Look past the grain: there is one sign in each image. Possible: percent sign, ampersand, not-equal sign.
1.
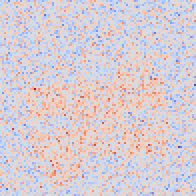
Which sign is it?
not-equal sign
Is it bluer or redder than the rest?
redder
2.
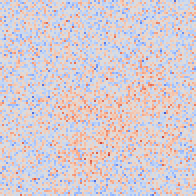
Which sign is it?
not-equal sign
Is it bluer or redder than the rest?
redder
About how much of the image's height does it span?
two thirds
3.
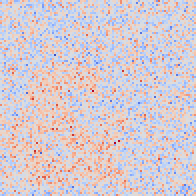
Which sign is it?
ampersand
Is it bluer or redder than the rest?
redder
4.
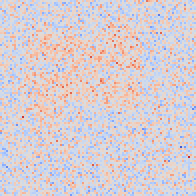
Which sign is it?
not-equal sign
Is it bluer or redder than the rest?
redder
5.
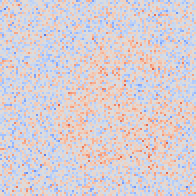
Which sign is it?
ampersand
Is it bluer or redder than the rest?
redder
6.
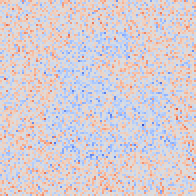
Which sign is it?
ampersand
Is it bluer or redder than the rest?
bluer
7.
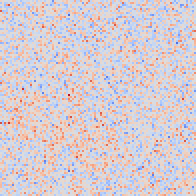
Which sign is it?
percent sign
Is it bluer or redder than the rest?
redder
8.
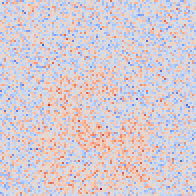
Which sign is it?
ampersand
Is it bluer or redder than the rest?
redder
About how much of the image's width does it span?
two thirds
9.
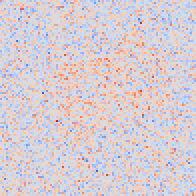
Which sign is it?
not-equal sign
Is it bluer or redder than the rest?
redder
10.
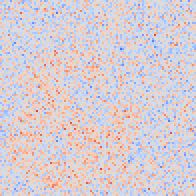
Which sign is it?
ampersand
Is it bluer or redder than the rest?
redder
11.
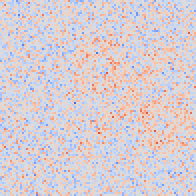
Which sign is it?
percent sign
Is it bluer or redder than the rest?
redder
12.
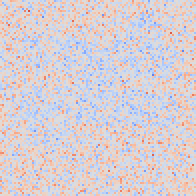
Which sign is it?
not-equal sign
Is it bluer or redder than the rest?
bluer
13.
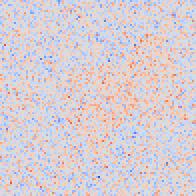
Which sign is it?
not-equal sign
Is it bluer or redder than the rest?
redder
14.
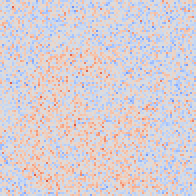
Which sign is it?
ampersand
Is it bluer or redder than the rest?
redder
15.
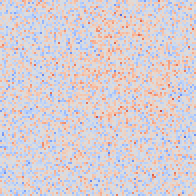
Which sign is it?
ampersand
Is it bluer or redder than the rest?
redder
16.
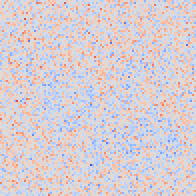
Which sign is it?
percent sign
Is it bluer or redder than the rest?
bluer
